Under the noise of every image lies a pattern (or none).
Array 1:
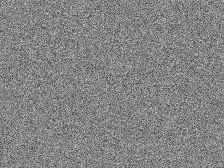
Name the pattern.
only noise
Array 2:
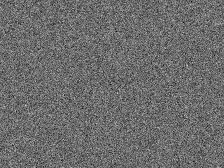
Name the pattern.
only noise
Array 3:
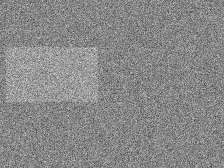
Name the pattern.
one block
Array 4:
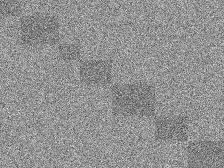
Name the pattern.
blocks along the diagonal
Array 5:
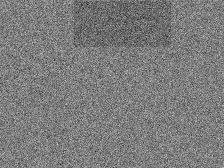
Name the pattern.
one block
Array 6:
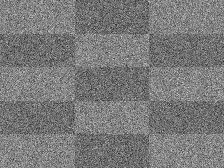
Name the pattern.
a checkerboard
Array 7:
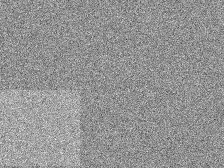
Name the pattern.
one block
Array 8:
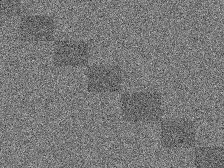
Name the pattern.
blocks along the diagonal
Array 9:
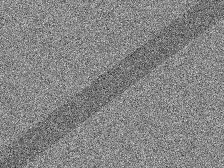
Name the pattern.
a diagonal band
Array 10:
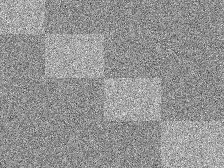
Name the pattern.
blocks along the diagonal
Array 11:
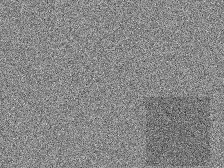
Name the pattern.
one block
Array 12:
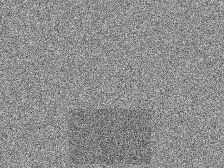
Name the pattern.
one block
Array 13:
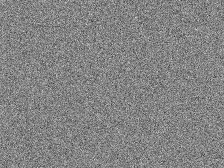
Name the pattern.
only noise
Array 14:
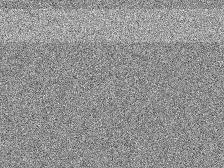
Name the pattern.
one band of rows
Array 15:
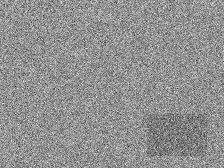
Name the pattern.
one block
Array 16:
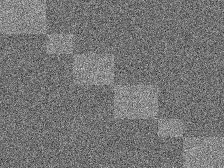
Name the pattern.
blocks along the diagonal
